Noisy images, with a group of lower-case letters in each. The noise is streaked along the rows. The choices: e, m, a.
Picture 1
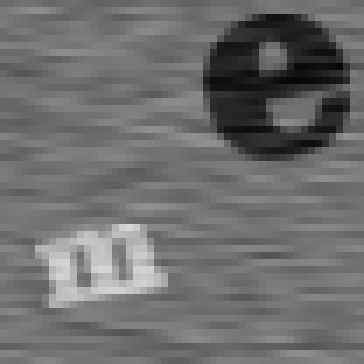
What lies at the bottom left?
m
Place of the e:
top right
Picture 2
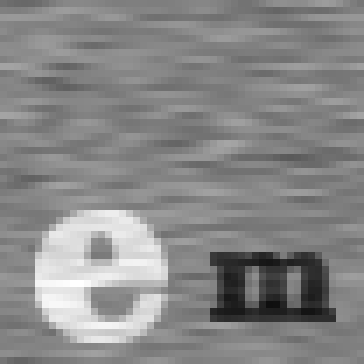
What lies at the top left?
nothing
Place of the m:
bottom right
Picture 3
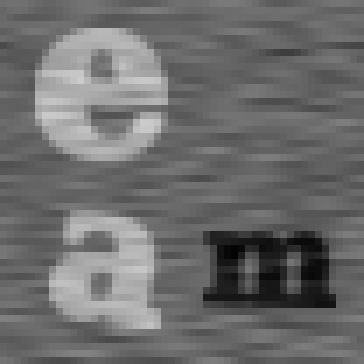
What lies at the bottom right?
m
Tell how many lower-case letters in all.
3
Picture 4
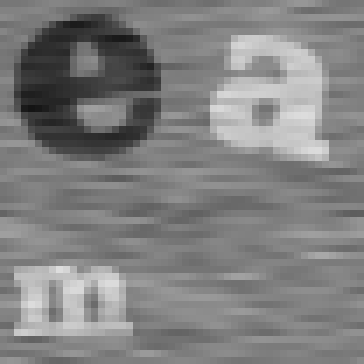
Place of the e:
top left
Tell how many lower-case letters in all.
3
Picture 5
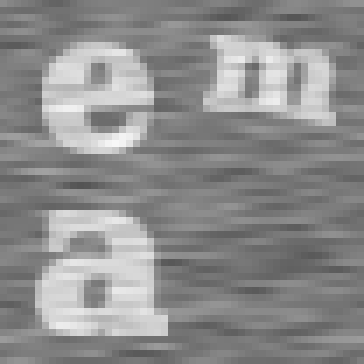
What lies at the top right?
m
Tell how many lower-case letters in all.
3
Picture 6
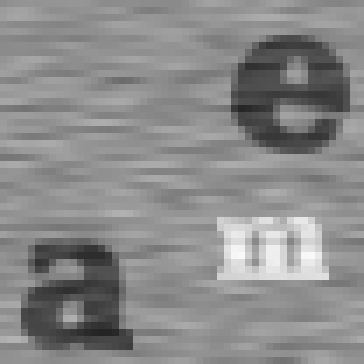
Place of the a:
bottom left
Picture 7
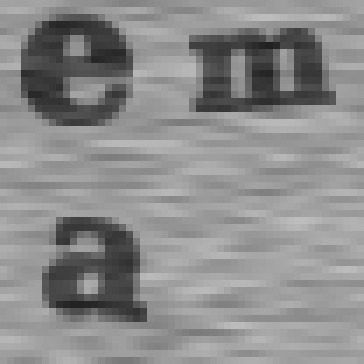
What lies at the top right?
m
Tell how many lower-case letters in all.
3
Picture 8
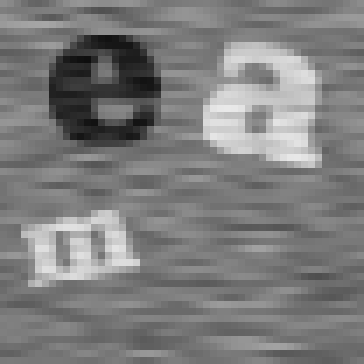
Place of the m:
bottom left
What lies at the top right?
a
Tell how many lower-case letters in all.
3
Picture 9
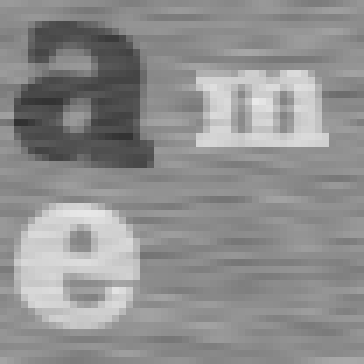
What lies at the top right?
m
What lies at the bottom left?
e
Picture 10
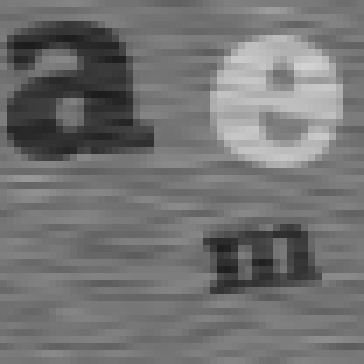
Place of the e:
top right
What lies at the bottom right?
m
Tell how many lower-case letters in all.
3
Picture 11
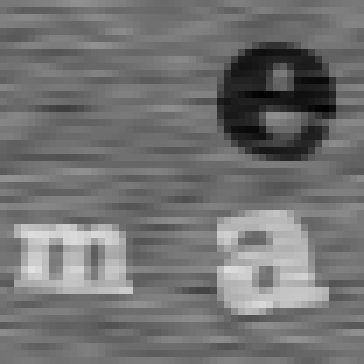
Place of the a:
bottom right
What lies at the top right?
e
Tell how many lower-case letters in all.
3
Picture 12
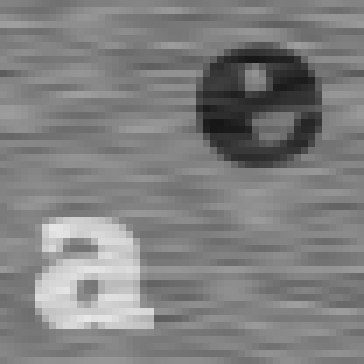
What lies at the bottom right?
nothing
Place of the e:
top right
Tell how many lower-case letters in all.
2
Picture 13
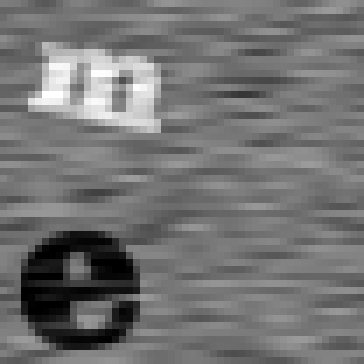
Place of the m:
top left
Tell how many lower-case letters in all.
2
